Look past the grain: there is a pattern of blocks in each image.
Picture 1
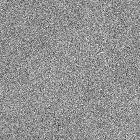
mirrored about the diagonal from the top left
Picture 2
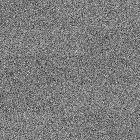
the same after a half turn
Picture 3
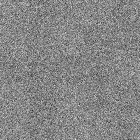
top and bottom mirror each other
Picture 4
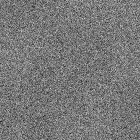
mirrored about the diagonal from the bottom left
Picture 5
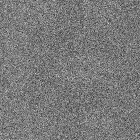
top and bottom mirror each other
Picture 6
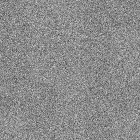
no symmetry
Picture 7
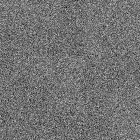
mirrored about the diagonal from the bottom left
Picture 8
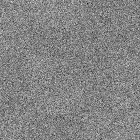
mirrored about the diagonal from the bottom left
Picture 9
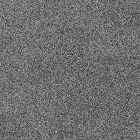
mirrored about the diagonal from the top left
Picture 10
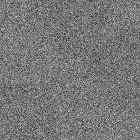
mirrored about the diagonal from the bottom left
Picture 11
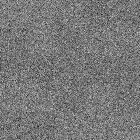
the same after a half turn
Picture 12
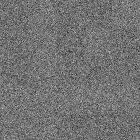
mirrored about the diagonal from the bottom left
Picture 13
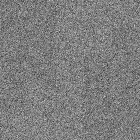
the same after a half turn
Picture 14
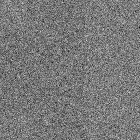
top and bottom mirror each other
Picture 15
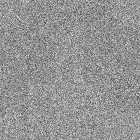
left and right mirror each other
